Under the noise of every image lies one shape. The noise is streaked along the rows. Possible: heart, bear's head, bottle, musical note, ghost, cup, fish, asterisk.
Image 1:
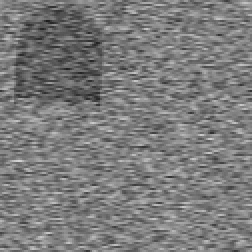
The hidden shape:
ghost
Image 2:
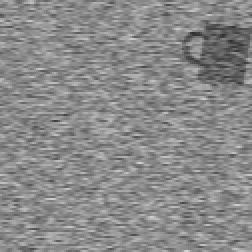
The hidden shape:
cup
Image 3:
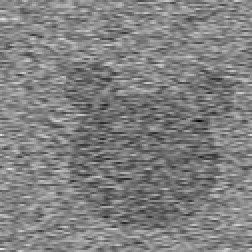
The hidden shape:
bear's head
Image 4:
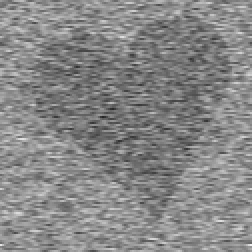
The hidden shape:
heart
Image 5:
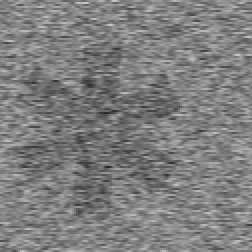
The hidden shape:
asterisk
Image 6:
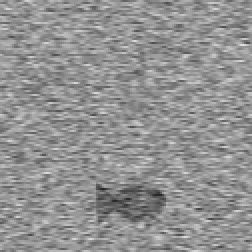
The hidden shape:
fish
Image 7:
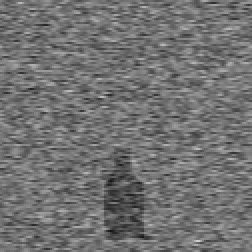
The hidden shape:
bottle
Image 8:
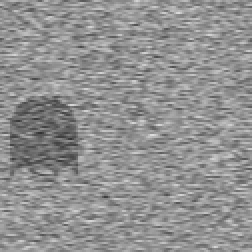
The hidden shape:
ghost
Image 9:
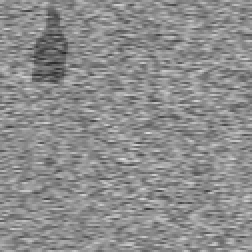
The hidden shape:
bottle
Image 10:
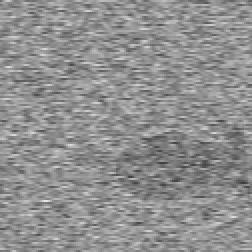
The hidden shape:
fish
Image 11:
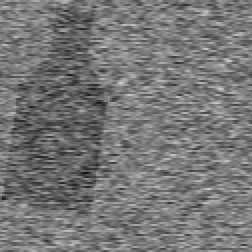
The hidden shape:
bottle
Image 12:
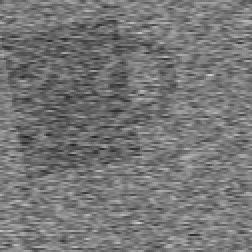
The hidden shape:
cup
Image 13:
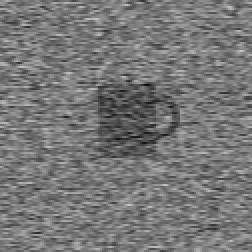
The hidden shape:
cup
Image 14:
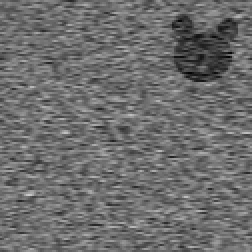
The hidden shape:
bear's head
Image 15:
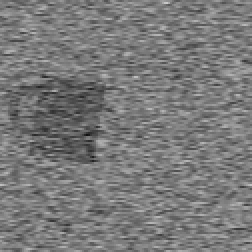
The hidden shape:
cup
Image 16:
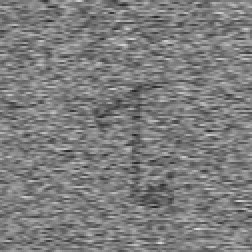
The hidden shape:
musical note
